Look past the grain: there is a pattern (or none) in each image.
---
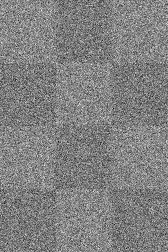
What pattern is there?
a checkerboard
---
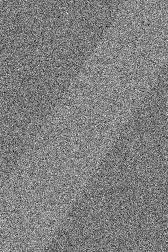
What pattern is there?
a diagonal band
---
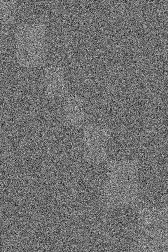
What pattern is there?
blocks along the diagonal
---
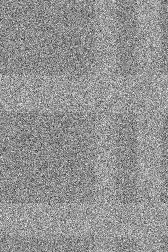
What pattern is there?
bands of rows crossing bands of columns
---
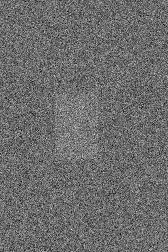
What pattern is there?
one block
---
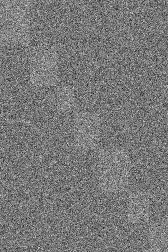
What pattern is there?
blocks along the diagonal
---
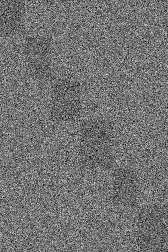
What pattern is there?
blocks along the diagonal
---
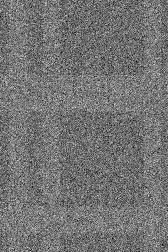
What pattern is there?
bands of rows crossing bands of columns
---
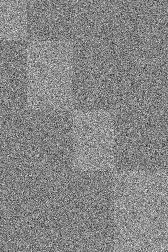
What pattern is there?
blocks along the diagonal
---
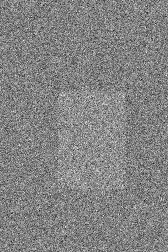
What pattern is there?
one block
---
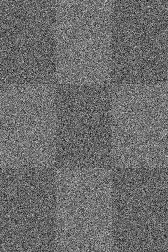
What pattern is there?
a checkerboard
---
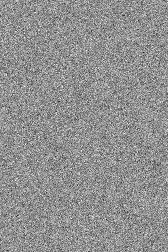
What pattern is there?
only noise
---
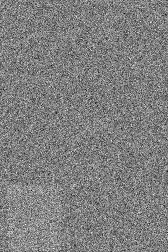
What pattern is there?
one block
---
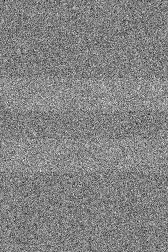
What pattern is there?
bands of rows
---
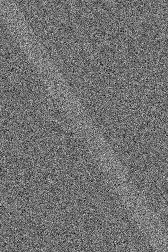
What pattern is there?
a diagonal band
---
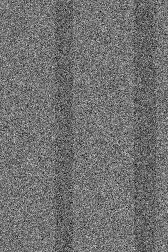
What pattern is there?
bands of columns
